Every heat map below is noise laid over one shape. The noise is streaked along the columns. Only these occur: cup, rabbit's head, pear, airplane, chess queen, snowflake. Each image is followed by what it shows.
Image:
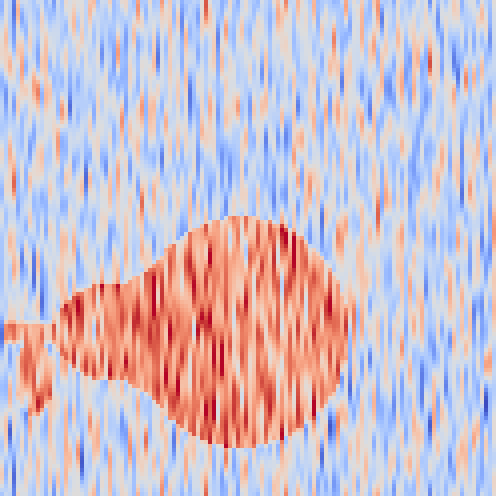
pear
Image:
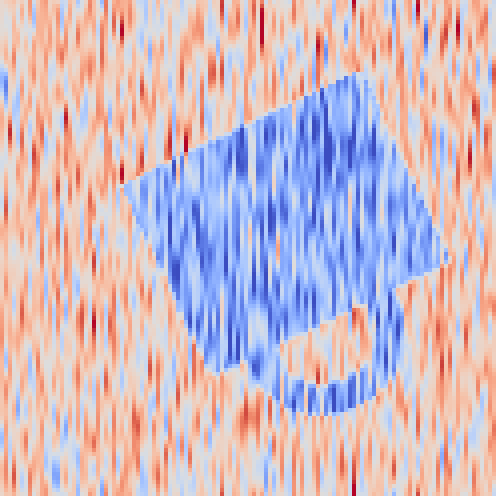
cup
